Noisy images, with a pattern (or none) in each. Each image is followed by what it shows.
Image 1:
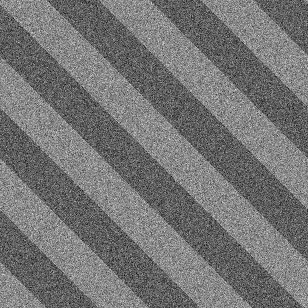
diagonal stripes
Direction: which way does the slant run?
top left to bottom right
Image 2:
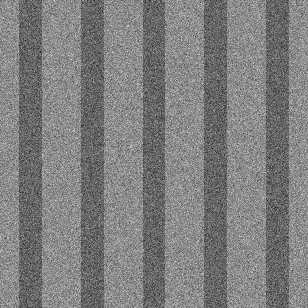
vertical stripes
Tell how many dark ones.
5
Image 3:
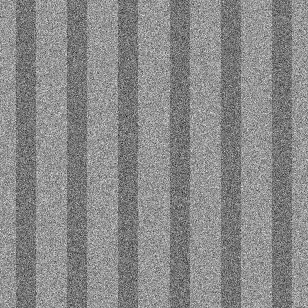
vertical stripes
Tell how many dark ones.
6
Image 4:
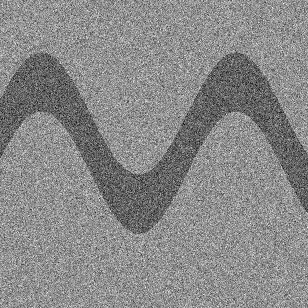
a wavy band
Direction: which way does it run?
left to right
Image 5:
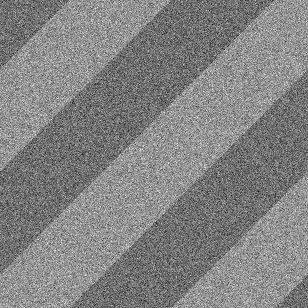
diagonal stripes
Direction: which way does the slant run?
bottom left to top right
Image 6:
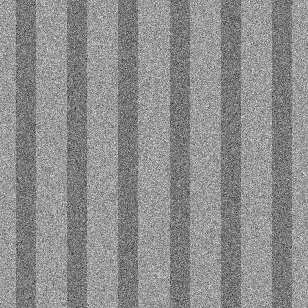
vertical stripes
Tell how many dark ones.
6
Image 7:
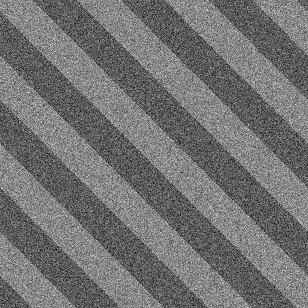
diagonal stripes
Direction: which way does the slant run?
top left to bottom right
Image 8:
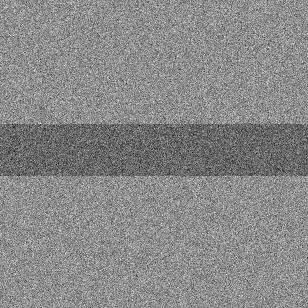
one horizontal stripe
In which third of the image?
middle
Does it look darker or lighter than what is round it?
darker
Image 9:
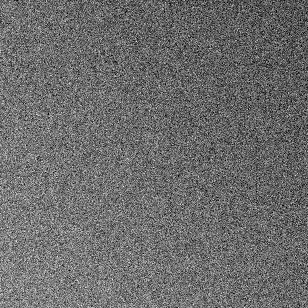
a smooth slope
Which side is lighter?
bottom left
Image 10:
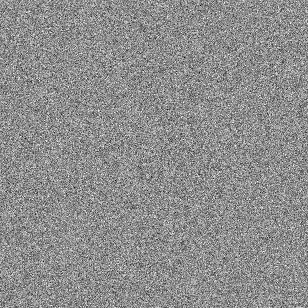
only noise
